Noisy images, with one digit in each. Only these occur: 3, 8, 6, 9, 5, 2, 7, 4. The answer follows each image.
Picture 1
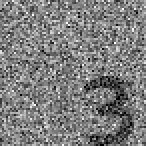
3
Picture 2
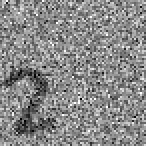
2
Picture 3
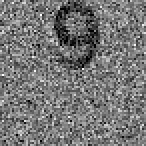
9
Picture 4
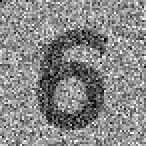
6
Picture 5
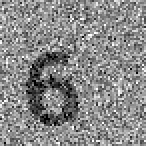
6
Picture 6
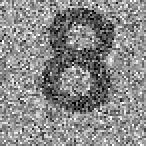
8
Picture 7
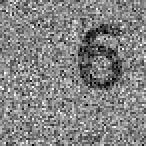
6
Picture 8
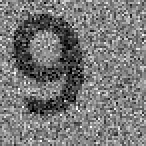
9
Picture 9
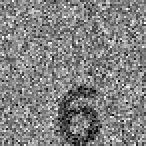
6
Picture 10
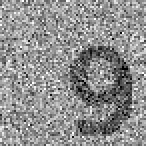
9
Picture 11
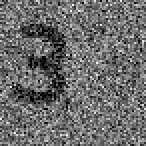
3
